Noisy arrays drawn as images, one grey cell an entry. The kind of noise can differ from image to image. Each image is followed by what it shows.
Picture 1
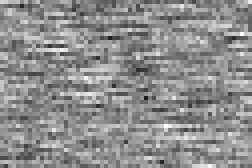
streaked along the rows
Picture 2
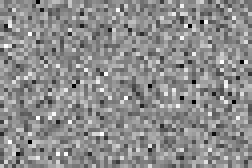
heavy tails
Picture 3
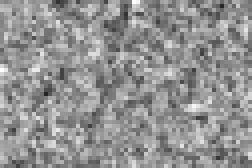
blotchy
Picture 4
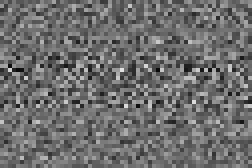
rows of uneven size
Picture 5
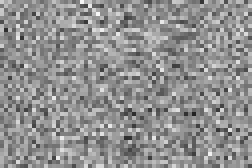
low rank plus noise
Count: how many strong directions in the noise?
three or four
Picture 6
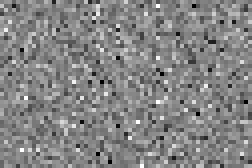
heavy tails
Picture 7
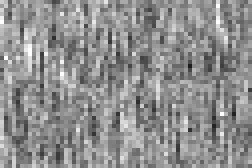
streaked along the columns
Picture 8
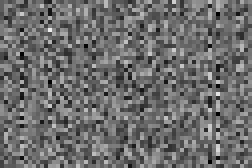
columns of uneven size
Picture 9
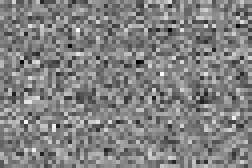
low rank plus noise
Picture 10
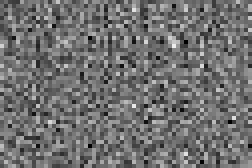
low rank plus noise
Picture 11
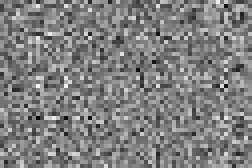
low rank plus noise
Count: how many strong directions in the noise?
one
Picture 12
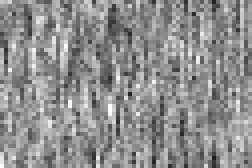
streaked along the columns
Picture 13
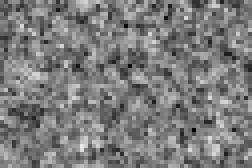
blotchy
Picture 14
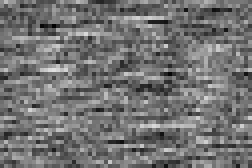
streaked along the rows
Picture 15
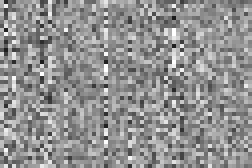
columns of uneven size
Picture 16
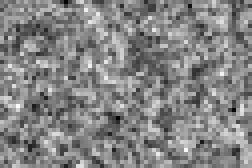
blotchy
